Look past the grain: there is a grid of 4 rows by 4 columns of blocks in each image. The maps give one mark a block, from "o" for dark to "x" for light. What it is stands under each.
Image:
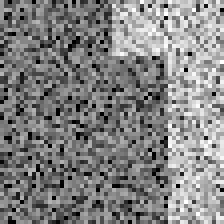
o o x x
o o o x
o o o x
o o o x
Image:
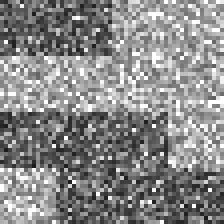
o o x x
x x x x
o o o x
x o o o
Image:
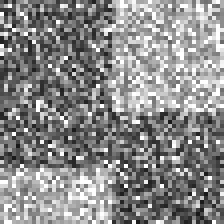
o o x x
o o x x
o o o o
x x o o
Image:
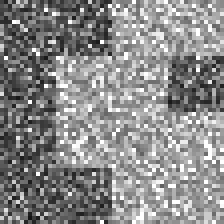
o o x x
o x x o
o x x x
o o x x
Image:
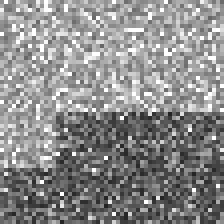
x x x x
x x x x
x o o o
o o o o
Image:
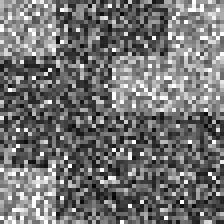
x o o x
o o x x
o o o o
x o o o
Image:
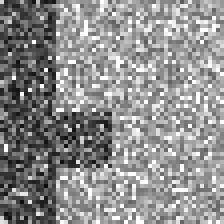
o x x x
o x x x
o o x x
o x x x
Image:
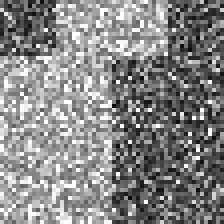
o x x o
x x o o
x x o o
x x o o
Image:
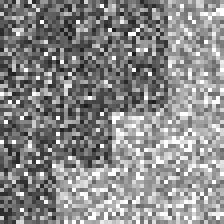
o o o x
o o o x
o o x x
o x x x
